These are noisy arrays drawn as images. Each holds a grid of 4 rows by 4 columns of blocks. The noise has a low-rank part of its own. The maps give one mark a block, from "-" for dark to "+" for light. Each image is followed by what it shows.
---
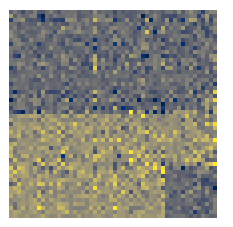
----
----
++++
+++-
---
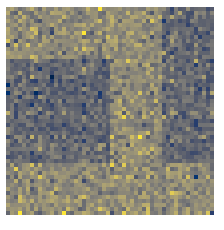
+++-
--+-
--+-
++++
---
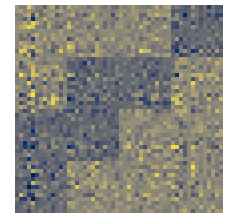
+++-
+--+
--++
-+++
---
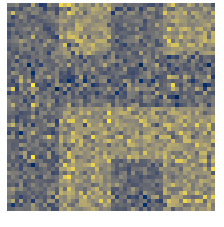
-+-+
----
-+++
-+-+
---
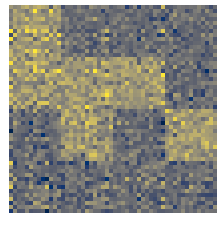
+---
+++-
-+-+
----
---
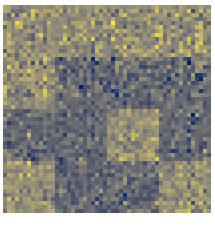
++++
+---
--+-
+--+
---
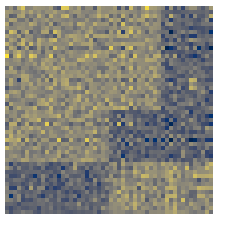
+++-
+++-
++--
--++
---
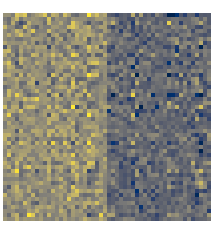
++--
++--
++--
++--
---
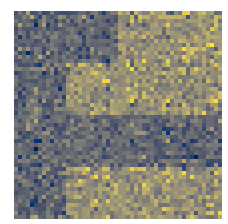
--++
-+++
----
-+++
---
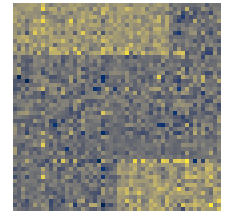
+++-
----
----
--++
